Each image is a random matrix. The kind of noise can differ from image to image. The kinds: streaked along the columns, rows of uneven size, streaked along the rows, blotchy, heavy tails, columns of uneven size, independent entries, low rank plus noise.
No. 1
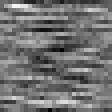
streaked along the rows
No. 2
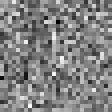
independent entries
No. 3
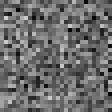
low rank plus noise
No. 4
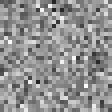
independent entries
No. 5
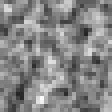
blotchy
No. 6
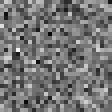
independent entries
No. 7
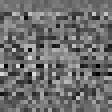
rows of uneven size
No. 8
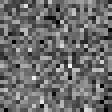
independent entries
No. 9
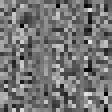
columns of uneven size
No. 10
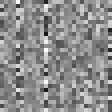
columns of uneven size
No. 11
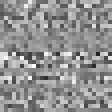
rows of uneven size
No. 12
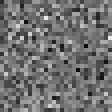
independent entries
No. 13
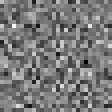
low rank plus noise
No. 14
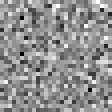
independent entries
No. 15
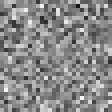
low rank plus noise
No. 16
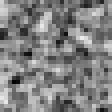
blotchy
